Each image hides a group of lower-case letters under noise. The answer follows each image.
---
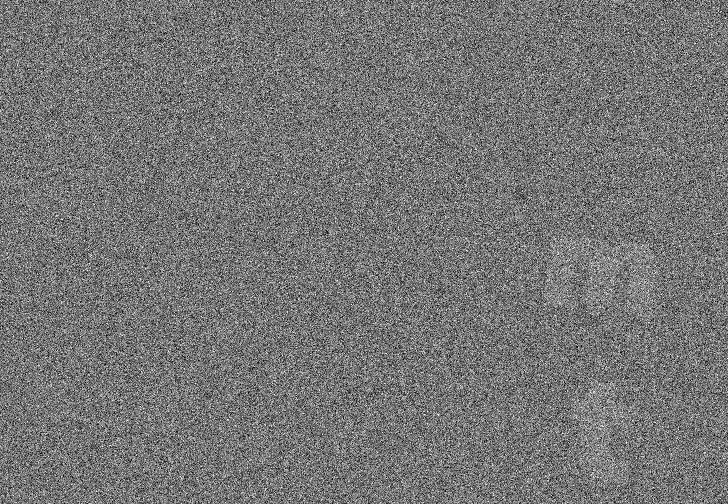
middle right: m; bottom right: t
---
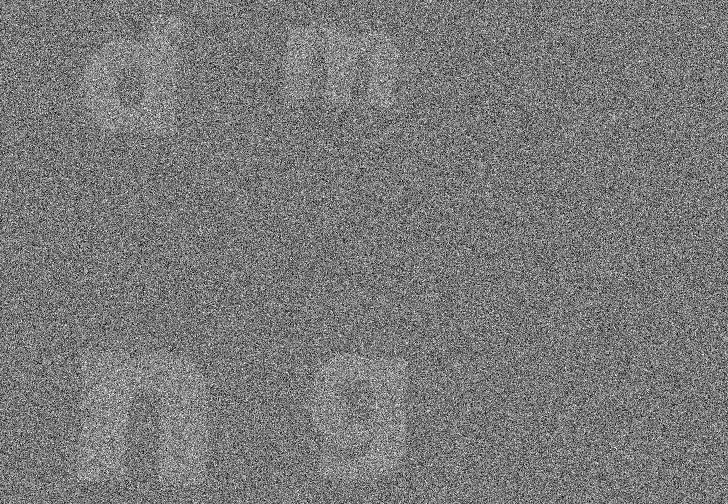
top left: d; top middle: m; bottom left: n; bottom middle: g
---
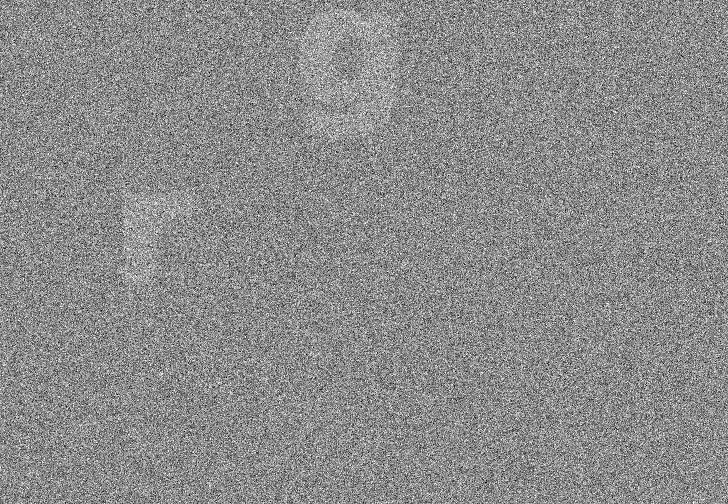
top middle: g; middle left: r
